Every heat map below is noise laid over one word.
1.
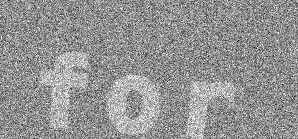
for
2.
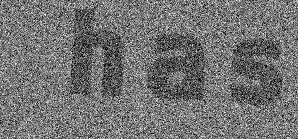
has
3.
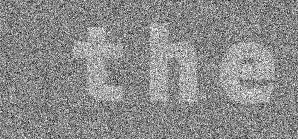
the
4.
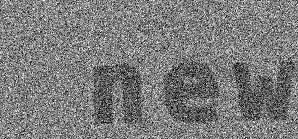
new
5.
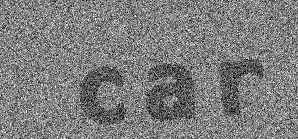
car
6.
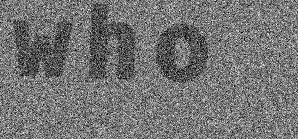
who
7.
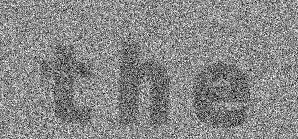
the
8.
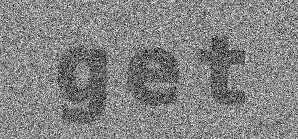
get
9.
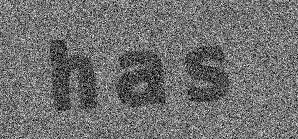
has
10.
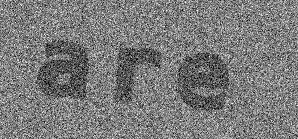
are
